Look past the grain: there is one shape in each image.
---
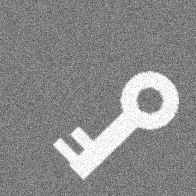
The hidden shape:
key
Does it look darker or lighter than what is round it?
lighter
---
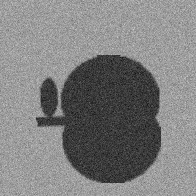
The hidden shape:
apple
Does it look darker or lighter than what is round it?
darker
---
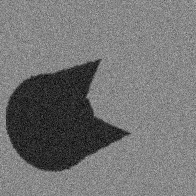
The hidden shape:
cat's head
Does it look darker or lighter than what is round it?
darker
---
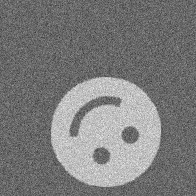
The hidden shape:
smiling face
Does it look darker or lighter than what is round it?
lighter
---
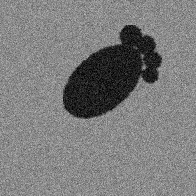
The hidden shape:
footprint
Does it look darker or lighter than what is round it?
darker
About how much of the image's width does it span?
half
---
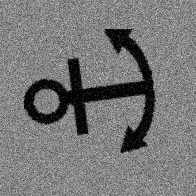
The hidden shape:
anchor
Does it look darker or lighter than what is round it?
darker
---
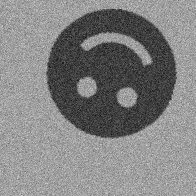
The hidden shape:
smiling face
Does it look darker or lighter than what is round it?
darker
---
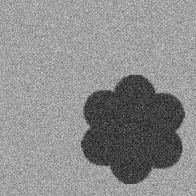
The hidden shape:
flower
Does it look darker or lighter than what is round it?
darker
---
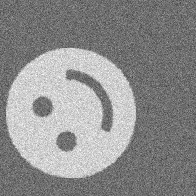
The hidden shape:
smiling face
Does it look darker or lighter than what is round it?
lighter
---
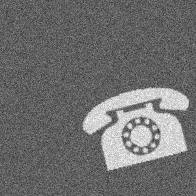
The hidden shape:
telephone
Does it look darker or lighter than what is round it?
lighter
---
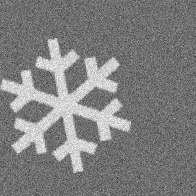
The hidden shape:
snowflake
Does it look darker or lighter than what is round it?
lighter
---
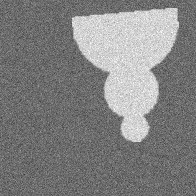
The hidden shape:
chess pawn
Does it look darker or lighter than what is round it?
lighter
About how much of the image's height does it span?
two thirds
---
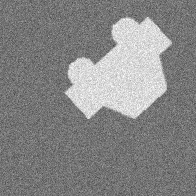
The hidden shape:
car
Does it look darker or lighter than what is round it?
lighter
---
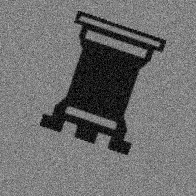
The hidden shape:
chess rook
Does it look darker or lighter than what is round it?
darker
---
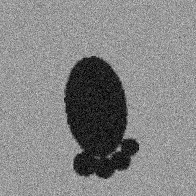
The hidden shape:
footprint
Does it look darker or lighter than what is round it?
darker
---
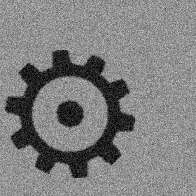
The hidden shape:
gear
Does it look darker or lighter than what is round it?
darker
